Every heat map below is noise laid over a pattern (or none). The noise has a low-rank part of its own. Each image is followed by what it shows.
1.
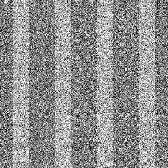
vertical stripes
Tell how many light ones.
4
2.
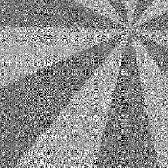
spokes from one point
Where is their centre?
top right
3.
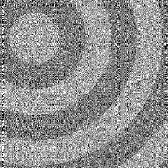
rings round one point
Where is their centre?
top left
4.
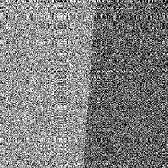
a sharp edge
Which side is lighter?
left
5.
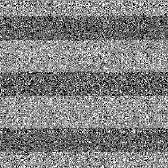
horizontal stripes
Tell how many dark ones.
3
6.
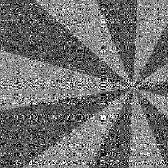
spokes from one point
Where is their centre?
middle right
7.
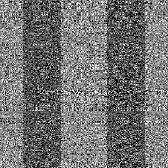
vertical stripes
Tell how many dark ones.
2
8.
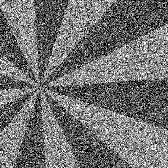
spokes from one point
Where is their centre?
middle left
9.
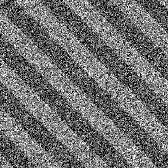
diagonal stripes
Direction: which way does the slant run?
top left to bottom right
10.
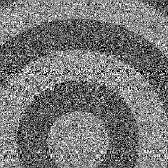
rings round one point
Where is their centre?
bottom middle
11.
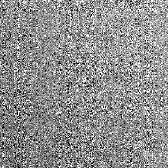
a smooth slope
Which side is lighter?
top right
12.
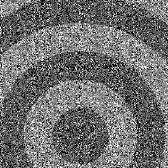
rings round one point
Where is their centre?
bottom middle
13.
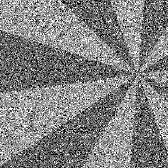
spokes from one point
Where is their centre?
middle right
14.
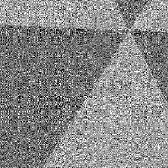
spokes from one point
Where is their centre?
top right
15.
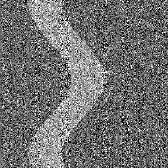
a wavy band
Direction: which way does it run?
top to bottom
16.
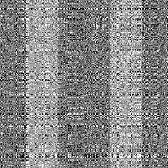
vertical stripes
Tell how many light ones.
2
